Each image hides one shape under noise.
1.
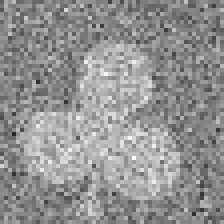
club
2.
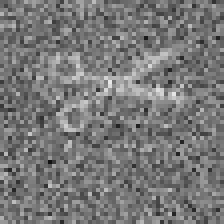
pair of scissors
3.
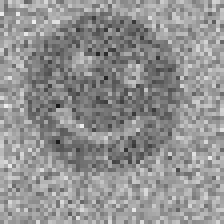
smiling face
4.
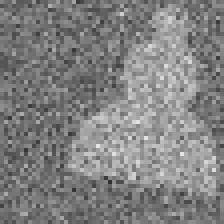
chess pawn
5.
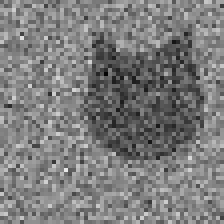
cat's head
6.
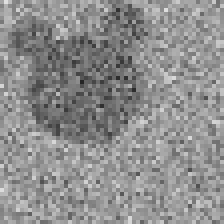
bear's head
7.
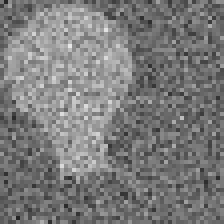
light bulb
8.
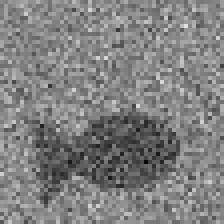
fish
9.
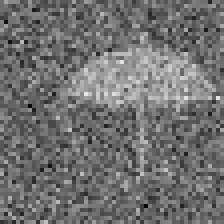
umbrella
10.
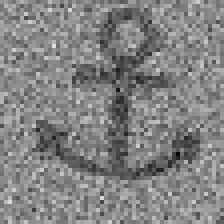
anchor
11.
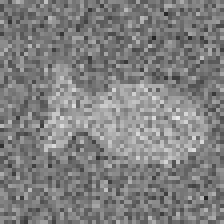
fish
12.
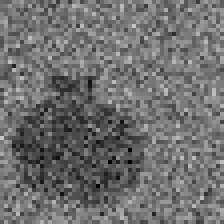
apple
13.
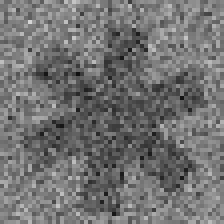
asterisk
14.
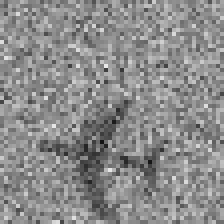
airplane
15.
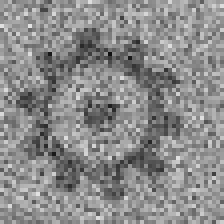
gear
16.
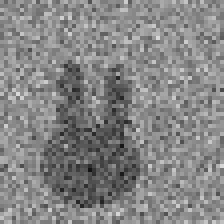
rabbit's head
